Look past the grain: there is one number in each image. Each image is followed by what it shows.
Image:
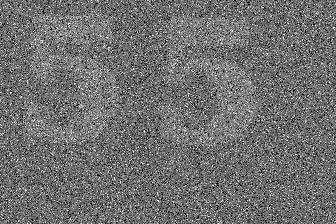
55
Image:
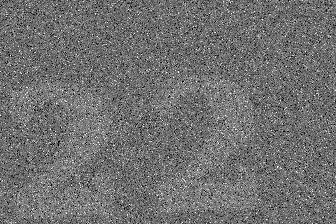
22
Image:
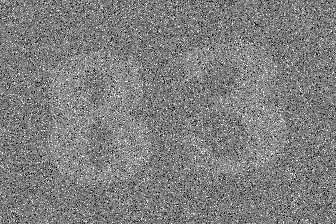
83
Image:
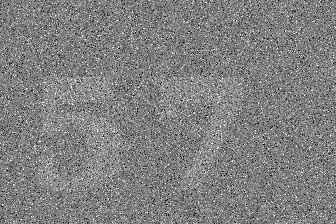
57
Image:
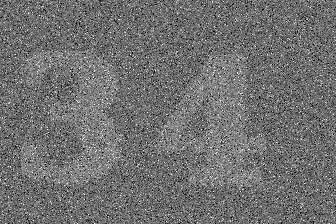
34
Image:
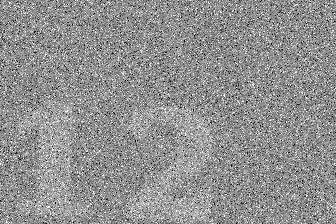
12
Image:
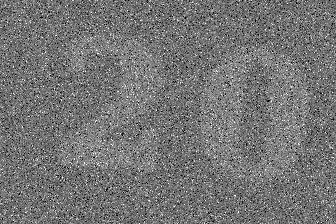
20
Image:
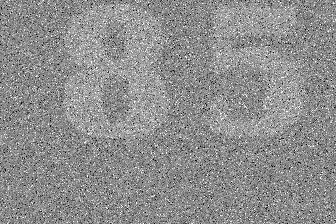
85
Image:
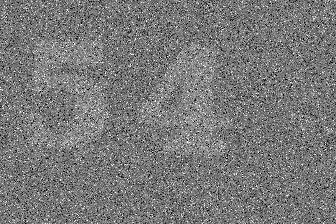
54
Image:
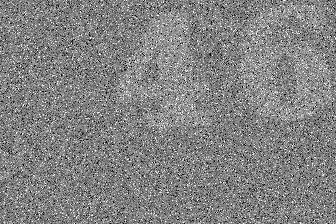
46
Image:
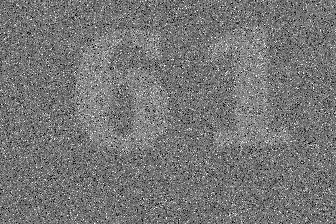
61
